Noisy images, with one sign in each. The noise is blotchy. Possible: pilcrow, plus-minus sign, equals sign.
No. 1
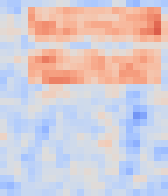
equals sign
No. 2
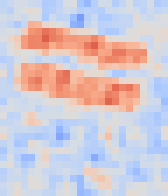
equals sign
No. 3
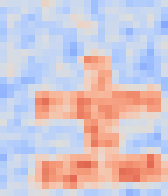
plus-minus sign
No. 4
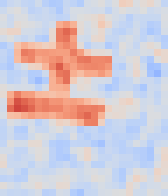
plus-minus sign
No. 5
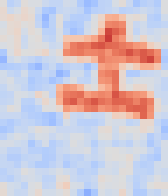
plus-minus sign
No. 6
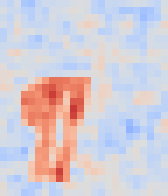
pilcrow
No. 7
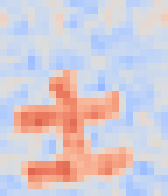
plus-minus sign
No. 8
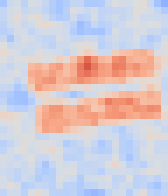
equals sign
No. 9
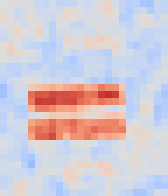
equals sign
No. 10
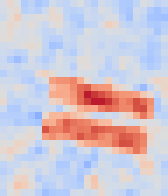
equals sign
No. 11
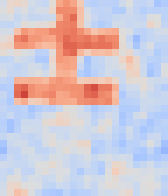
plus-minus sign
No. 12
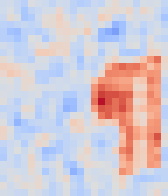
pilcrow
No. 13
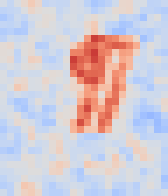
pilcrow
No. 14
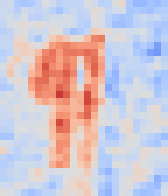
pilcrow
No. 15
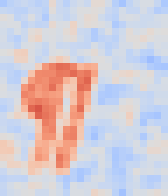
pilcrow
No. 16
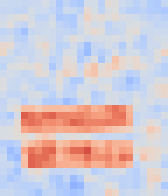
equals sign
